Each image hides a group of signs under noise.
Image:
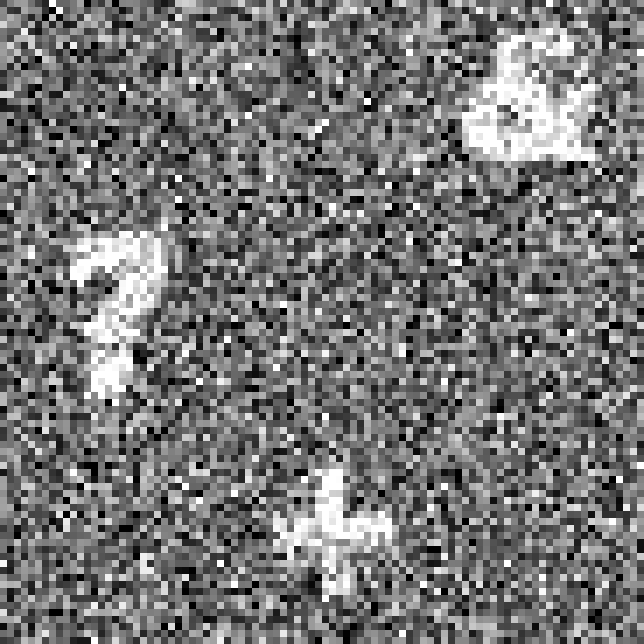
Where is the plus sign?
bottom middle
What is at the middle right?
nothing
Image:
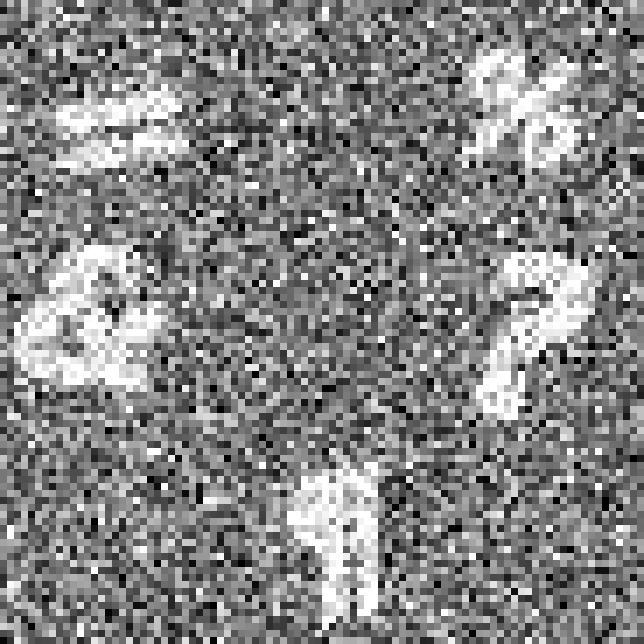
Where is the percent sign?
top right
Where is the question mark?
middle right
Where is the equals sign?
top left
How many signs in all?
5
